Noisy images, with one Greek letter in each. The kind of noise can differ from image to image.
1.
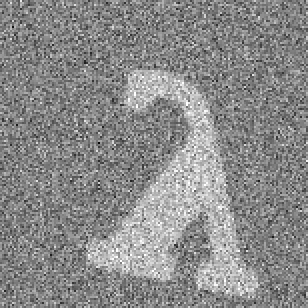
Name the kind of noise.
low rank plus noise
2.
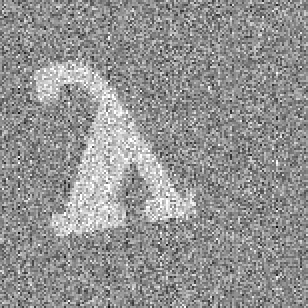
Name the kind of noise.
columns of uneven size
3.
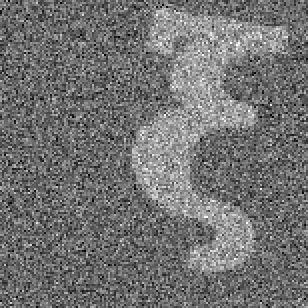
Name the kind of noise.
low rank plus noise
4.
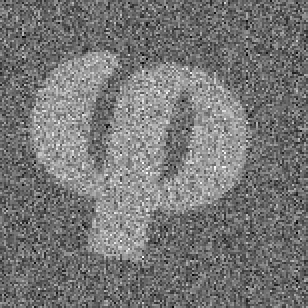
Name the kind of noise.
columns of uneven size
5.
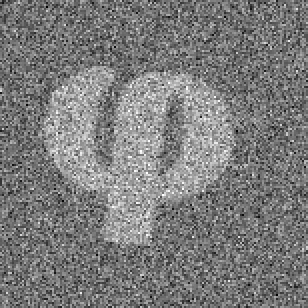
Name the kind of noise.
independent entries
